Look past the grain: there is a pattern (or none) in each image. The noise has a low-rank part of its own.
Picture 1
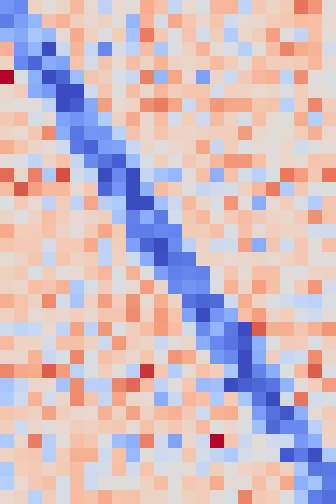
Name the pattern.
a diagonal band
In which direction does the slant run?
top left to bottom right
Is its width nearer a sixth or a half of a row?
a sixth
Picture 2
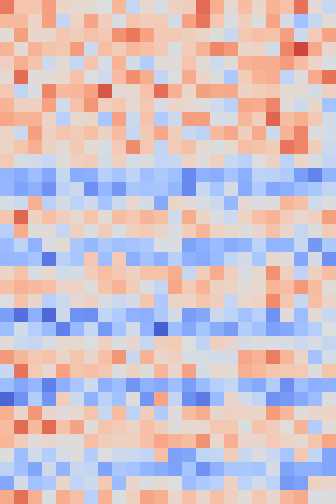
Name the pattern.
bands of rows
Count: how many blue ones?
5
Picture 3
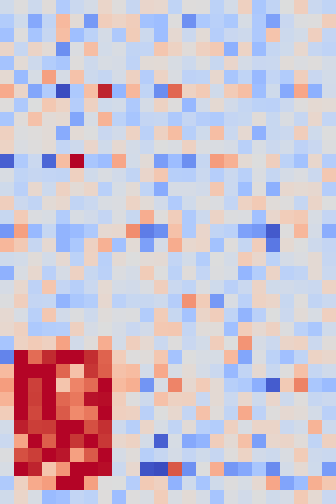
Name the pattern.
one block
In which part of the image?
bottom left
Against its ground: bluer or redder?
redder
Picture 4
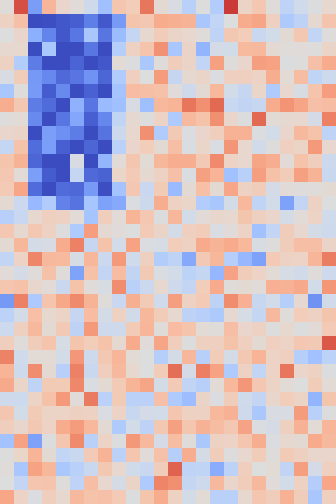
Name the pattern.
one block
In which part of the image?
top left
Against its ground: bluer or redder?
bluer
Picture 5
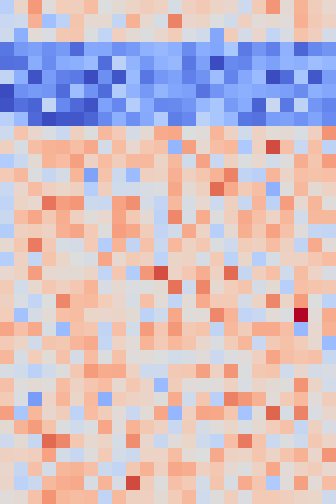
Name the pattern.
one band of rows
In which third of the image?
top
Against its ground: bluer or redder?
bluer
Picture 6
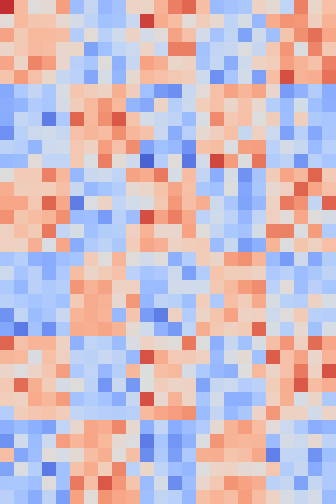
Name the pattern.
a checkerboard
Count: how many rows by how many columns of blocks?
6 by 5
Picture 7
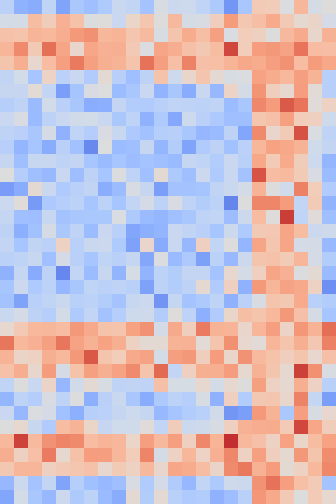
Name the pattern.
bands of rows crossing bands of columns
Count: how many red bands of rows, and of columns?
3 and 1
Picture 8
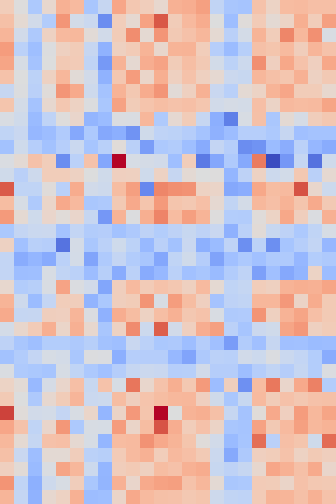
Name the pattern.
bands of rows crossing bands of columns
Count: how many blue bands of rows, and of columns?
3 and 3
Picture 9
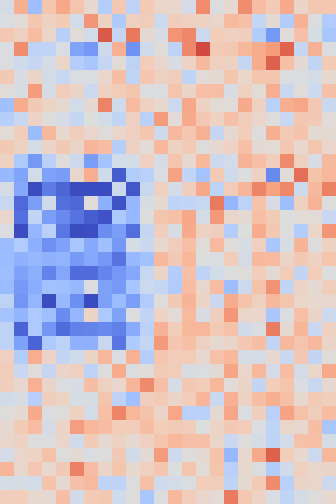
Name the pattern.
one block
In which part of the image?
middle left
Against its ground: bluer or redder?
bluer
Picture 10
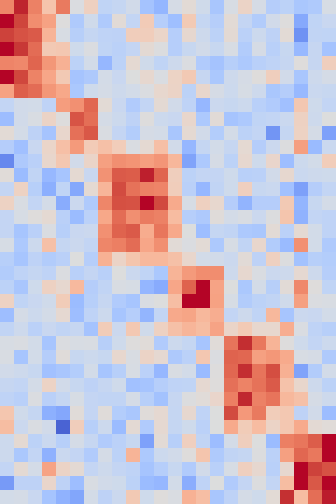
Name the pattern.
blocks along the diagonal
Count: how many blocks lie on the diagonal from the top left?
6
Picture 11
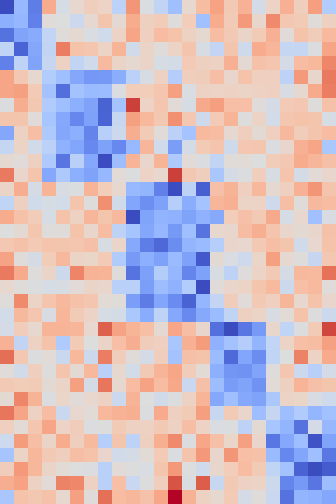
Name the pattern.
blocks along the diagonal
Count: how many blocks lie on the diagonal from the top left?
5
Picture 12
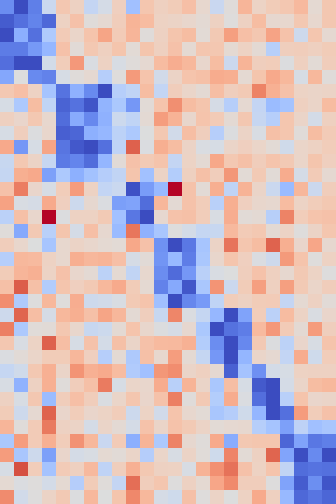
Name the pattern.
blocks along the diagonal
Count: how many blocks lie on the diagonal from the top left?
7
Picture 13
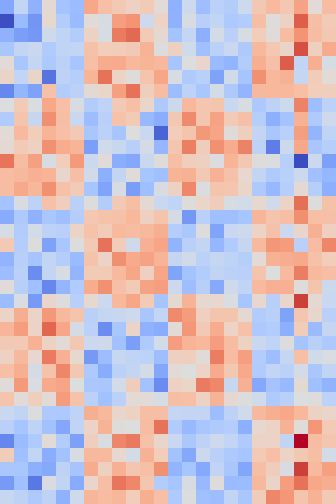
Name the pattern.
a checkerboard
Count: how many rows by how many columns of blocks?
5 by 4
